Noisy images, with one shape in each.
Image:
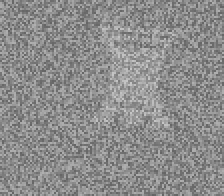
light chess rook
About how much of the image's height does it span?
half
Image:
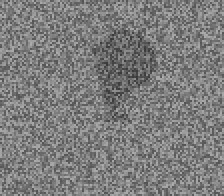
dark pear
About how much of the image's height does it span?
half
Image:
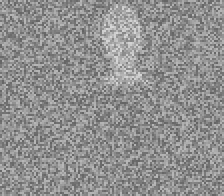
light fish, top middle
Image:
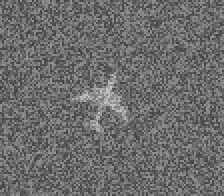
light airplane, centre
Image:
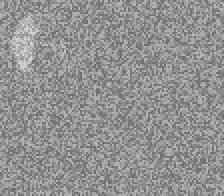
light umbrella, top left
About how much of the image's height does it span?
a third
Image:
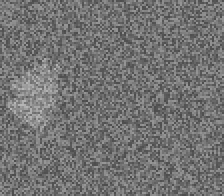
light chess knight, middle left
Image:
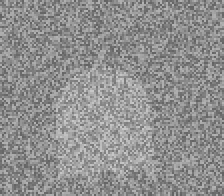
light ghost
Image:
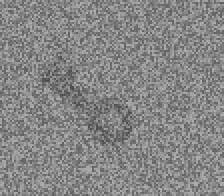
dark key
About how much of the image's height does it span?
half
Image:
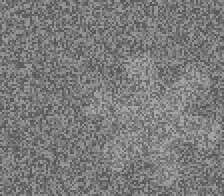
light asterisk
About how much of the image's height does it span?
two thirds
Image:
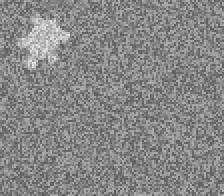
light turtle, top left
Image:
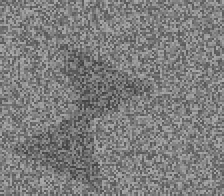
dark bow tie
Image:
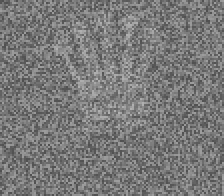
light chess queen
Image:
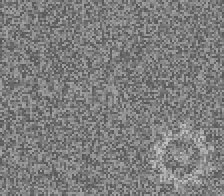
light gear, bottom right
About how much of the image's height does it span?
a third
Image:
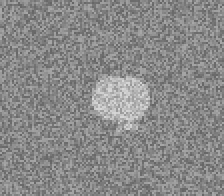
light apple, centre
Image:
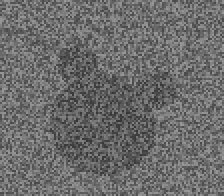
dark bear's head
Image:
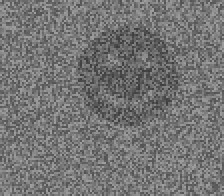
dark smiling face
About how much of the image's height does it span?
half
